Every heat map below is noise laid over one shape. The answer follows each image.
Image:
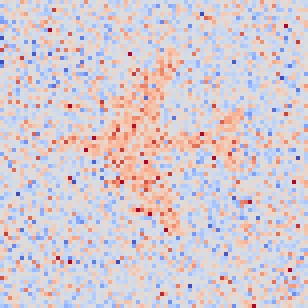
airplane
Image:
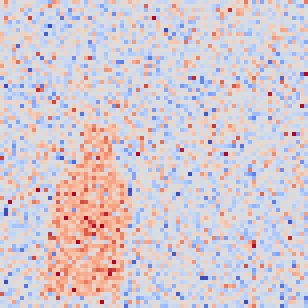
bottle
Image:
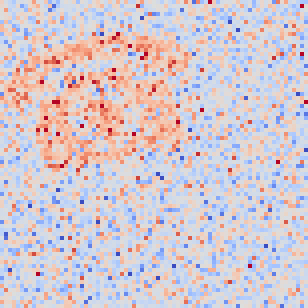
telephone
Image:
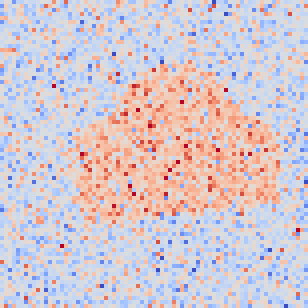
cloud
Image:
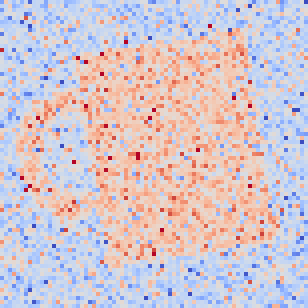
cup
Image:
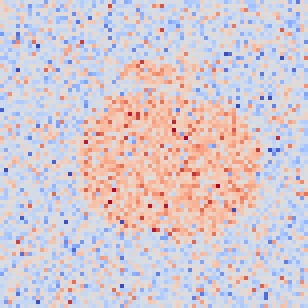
apple
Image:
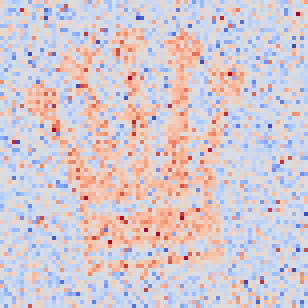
chess queen
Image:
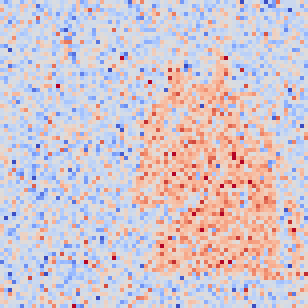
chess knight
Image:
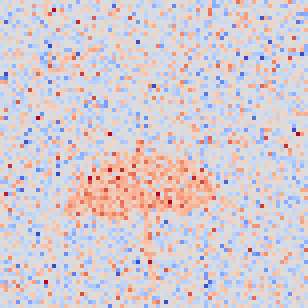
umbrella
